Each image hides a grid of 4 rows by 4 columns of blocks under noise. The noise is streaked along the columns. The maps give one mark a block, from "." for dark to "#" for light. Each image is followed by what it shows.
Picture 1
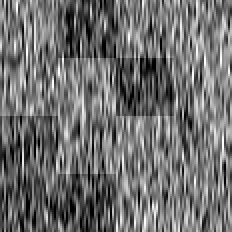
# . # #
# # . #
. # # #
. . # #
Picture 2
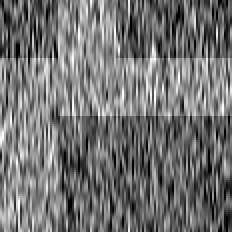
. # . .
# # # #
# . . .
# . . .
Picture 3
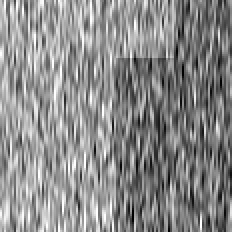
# # # .
# # . .
# # . .
# # . .
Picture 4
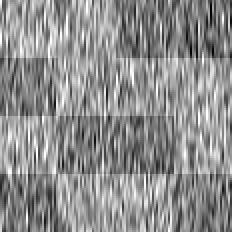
# # . .
. # # #
# . . #
. # # .
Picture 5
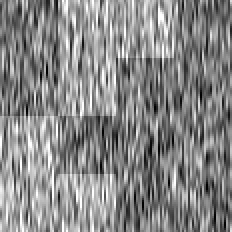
. # # .
. # . .
# . . .
# # . .
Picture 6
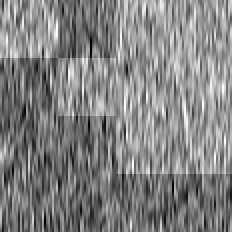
# . # #
. # # #
. . # #
. . . .
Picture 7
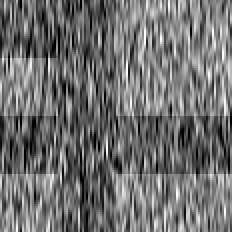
. . # #
# . # #
. . . .
# . # #
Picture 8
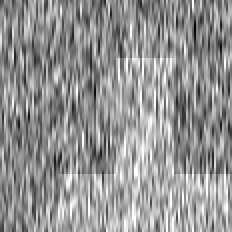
. . . .
. . # .
. . # .
. # # #
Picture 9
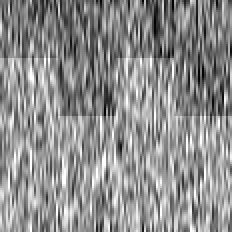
. . . .
# . # .
# # # #
# # # #
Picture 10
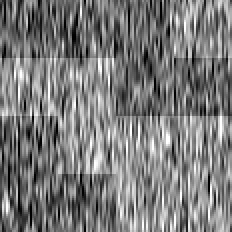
. . . #
# # . .
. # # #
. . # #
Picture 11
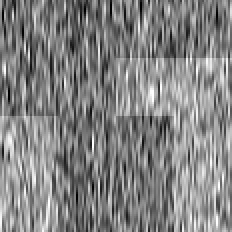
. . . .
. . # #
# . . #
# . . #
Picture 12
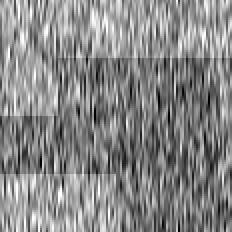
# # # #
# . . .
. . . .
# # . .
